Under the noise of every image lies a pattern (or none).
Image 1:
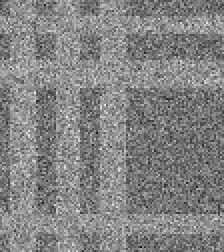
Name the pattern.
bands of rows crossing bands of columns
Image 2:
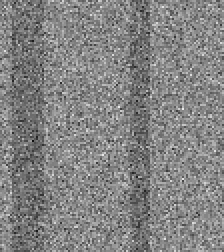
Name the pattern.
bands of columns
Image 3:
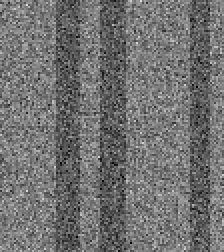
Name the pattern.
bands of columns
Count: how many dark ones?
3
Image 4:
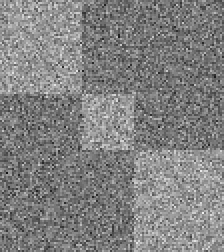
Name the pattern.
blocks along the diagonal
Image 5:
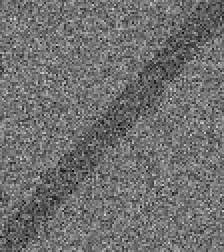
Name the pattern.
a diagonal band
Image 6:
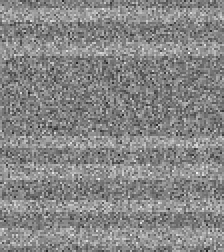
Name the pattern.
bands of rows
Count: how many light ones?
6
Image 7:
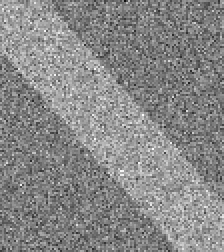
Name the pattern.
a diagonal band
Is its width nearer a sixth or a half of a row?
a half
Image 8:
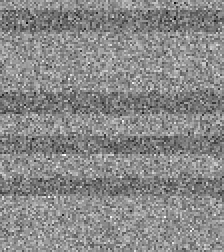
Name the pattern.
bands of rows
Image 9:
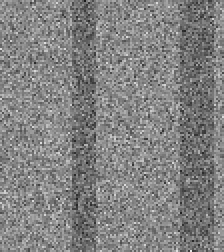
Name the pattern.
bands of columns
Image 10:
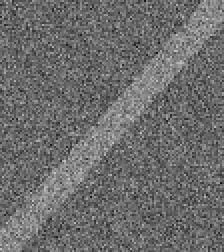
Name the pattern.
a diagonal band
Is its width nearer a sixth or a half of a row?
a sixth
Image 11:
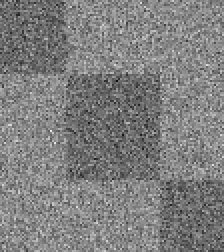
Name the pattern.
blocks along the diagonal
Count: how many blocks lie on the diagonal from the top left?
3
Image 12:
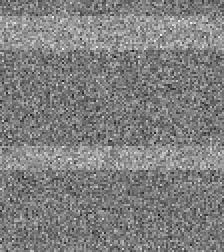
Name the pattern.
bands of rows
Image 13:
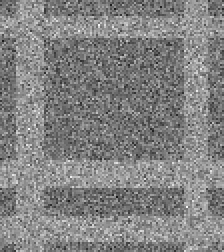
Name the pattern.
bands of rows crossing bands of columns
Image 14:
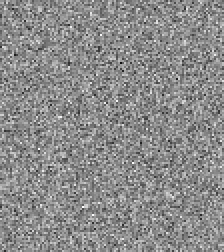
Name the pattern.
only noise
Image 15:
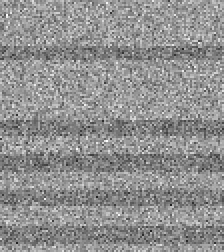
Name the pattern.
bands of rows
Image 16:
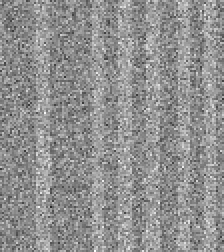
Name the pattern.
bands of columns
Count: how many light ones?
6
